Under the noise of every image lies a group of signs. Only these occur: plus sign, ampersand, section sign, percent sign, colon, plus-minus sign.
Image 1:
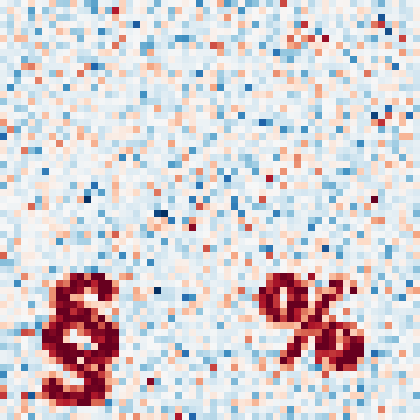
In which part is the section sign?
bottom left
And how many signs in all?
2
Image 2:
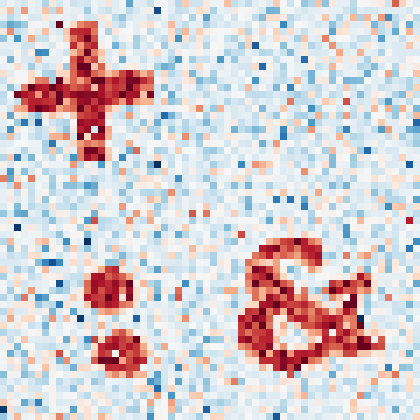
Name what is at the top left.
plus sign
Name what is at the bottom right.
ampersand
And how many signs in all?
3
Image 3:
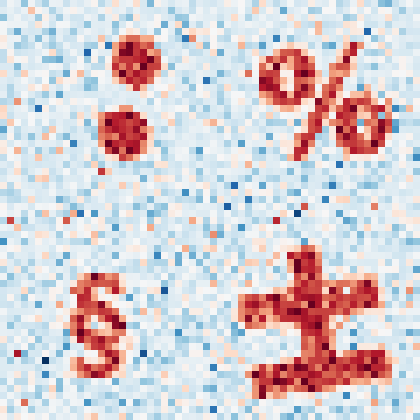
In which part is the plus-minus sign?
bottom right
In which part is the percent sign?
top right
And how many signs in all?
4
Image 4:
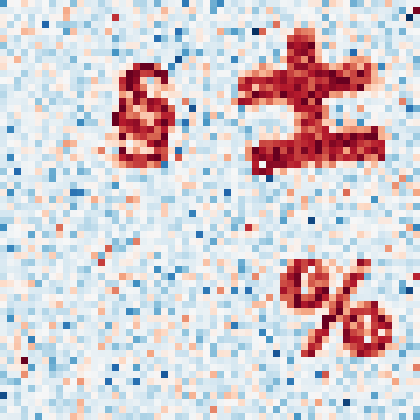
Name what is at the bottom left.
nothing
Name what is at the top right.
plus-minus sign
